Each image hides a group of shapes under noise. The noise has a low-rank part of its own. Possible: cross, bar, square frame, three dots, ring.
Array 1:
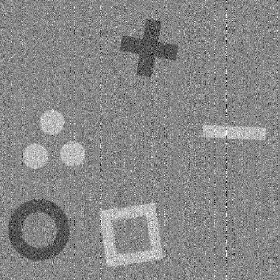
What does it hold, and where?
top middle: dark cross; middle left: light three dots; middle right: light bar; bottom left: dark ring; bottom middle: light square frame
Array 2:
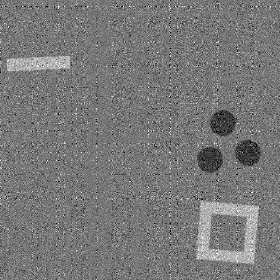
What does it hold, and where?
top left: light bar; middle right: dark three dots; bottom right: light square frame
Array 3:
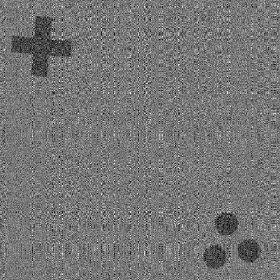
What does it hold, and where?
top left: dark cross; bottom right: dark three dots
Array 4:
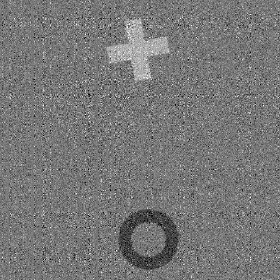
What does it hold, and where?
top middle: light cross; bottom middle: dark ring
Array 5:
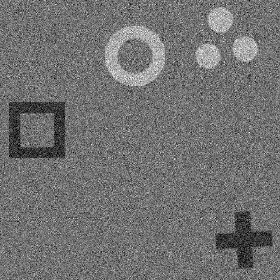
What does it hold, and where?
top middle: light ring; top right: light three dots; middle left: dark square frame; bottom right: dark cross
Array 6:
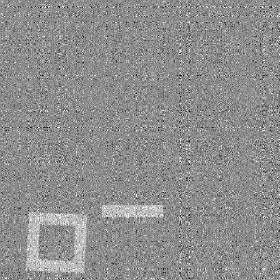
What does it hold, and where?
bottom left: light square frame; bottom middle: light bar
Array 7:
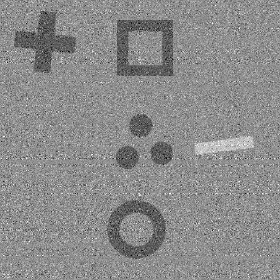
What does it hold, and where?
top left: dark cross; top middle: dark square frame; centre: dark three dots; middle right: light bar; bottom middle: dark ring
